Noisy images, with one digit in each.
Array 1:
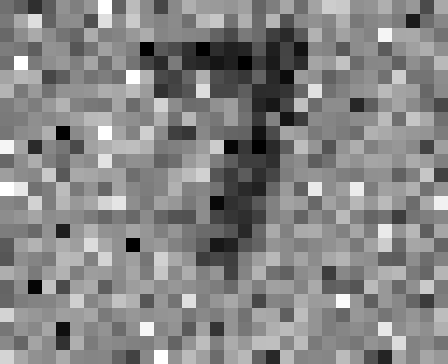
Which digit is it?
7
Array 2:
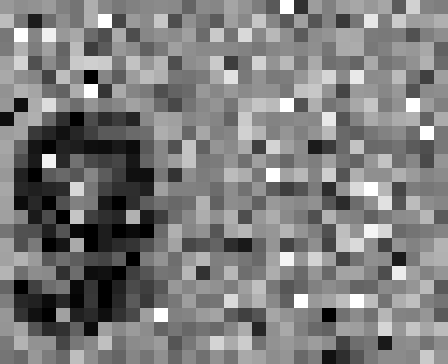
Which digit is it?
9
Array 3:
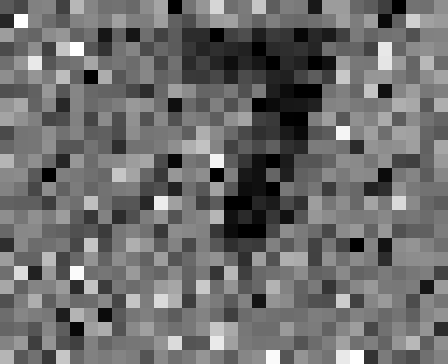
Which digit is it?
7
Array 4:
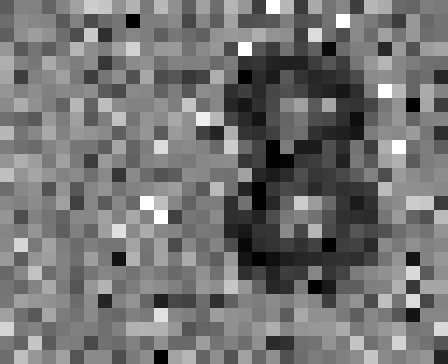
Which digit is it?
8
